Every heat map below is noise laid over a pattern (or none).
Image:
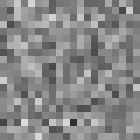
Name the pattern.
only noise
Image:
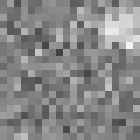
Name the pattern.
one block
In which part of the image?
top right
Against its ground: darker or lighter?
lighter
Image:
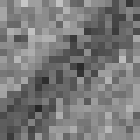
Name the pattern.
a diagonal band
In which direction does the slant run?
bottom left to top right
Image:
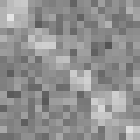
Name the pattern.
blocks along the diagonal
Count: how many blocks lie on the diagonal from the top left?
6
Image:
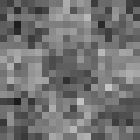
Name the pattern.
a checkerboard
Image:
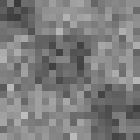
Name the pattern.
blocks along the diagonal
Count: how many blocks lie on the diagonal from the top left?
3
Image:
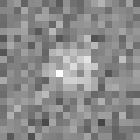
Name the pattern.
one block
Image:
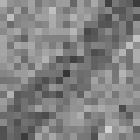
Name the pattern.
a diagonal band
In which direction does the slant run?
bottom left to top right
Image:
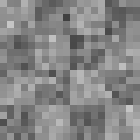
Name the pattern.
a checkerboard
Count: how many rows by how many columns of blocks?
4 by 4
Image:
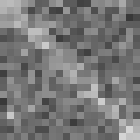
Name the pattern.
blocks along the diagonal
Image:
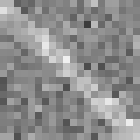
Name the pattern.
a diagonal band
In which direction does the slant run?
top left to bottom right
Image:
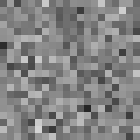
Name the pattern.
only noise
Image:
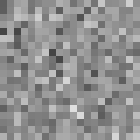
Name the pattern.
only noise
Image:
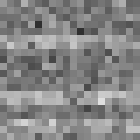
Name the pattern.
bands of rows
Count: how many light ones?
3
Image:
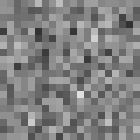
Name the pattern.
only noise
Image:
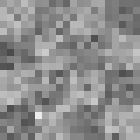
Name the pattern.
a checkerboard
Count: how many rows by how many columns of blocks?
4 by 4
